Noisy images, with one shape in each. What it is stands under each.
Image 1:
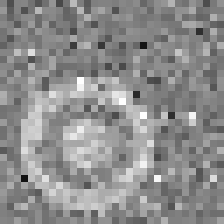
bullseye
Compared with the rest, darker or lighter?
lighter
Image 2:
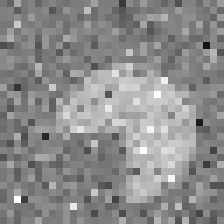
disc with a wedge cut out
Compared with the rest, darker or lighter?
lighter
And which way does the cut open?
down and left
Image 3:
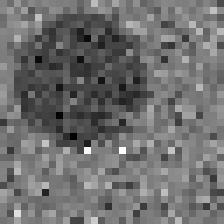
disc
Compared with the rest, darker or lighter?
darker
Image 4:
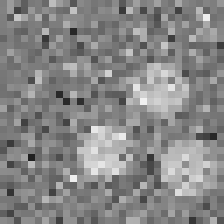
three dots
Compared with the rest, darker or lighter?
lighter
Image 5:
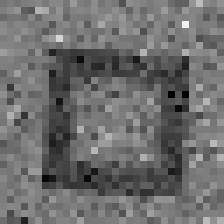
square frame
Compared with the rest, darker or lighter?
darker
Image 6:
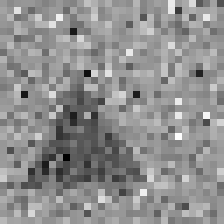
triangle
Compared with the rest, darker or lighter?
darker
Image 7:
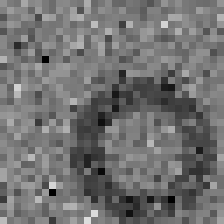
ring
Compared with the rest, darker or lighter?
darker
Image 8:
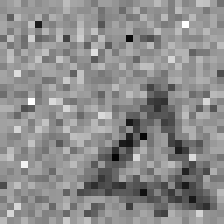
triangle frame
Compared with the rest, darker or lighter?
darker
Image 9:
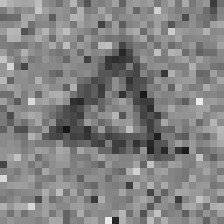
triangle frame
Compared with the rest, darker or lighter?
darker
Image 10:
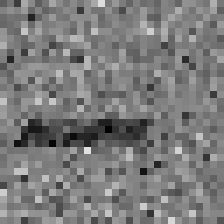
bar
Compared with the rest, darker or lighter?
darker
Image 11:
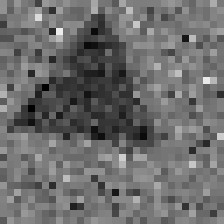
triangle
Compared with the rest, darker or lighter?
darker
